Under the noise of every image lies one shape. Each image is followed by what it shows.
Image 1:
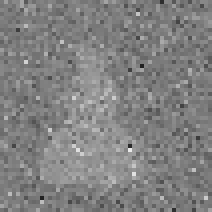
chess pawn
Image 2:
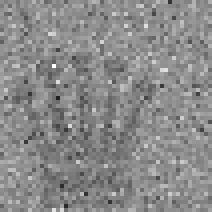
chess queen
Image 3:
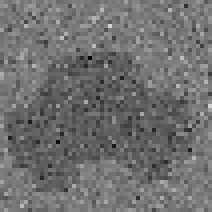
car
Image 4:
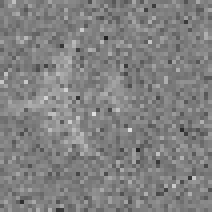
airplane
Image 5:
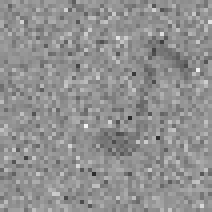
musical note
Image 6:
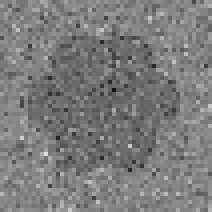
flower
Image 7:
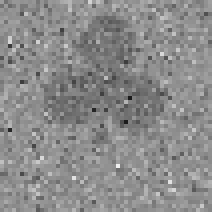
club
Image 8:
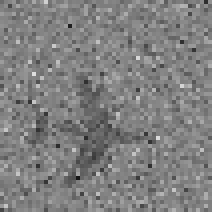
airplane
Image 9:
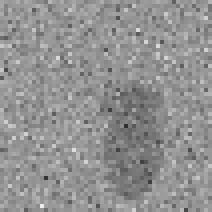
footprint
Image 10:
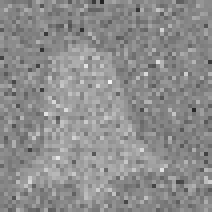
bell
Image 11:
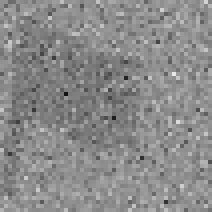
flag
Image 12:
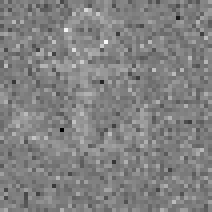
anchor
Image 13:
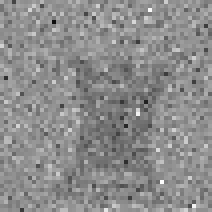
chess rook
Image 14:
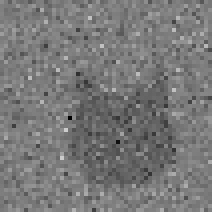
cat's head
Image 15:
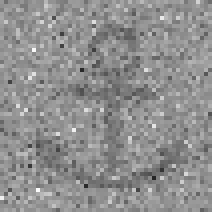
anchor
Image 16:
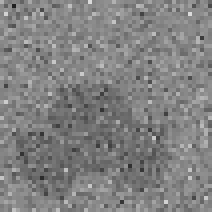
car
